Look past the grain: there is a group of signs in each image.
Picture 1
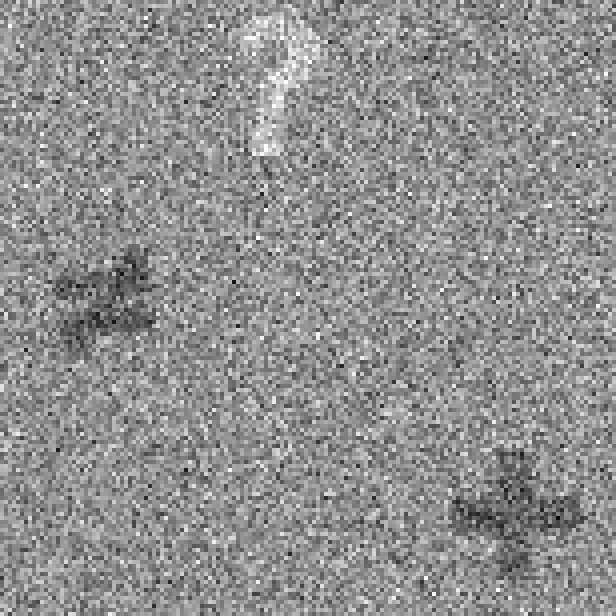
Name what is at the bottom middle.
nothing
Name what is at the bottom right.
plus sign
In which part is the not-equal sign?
middle left
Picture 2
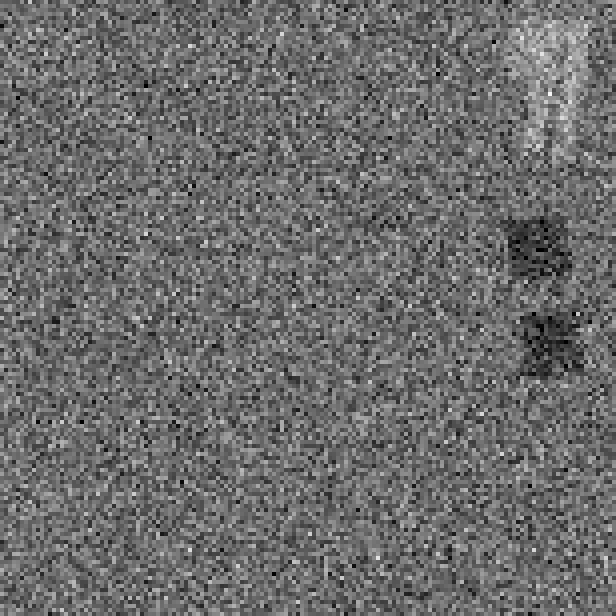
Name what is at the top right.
pilcrow
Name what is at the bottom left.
nothing
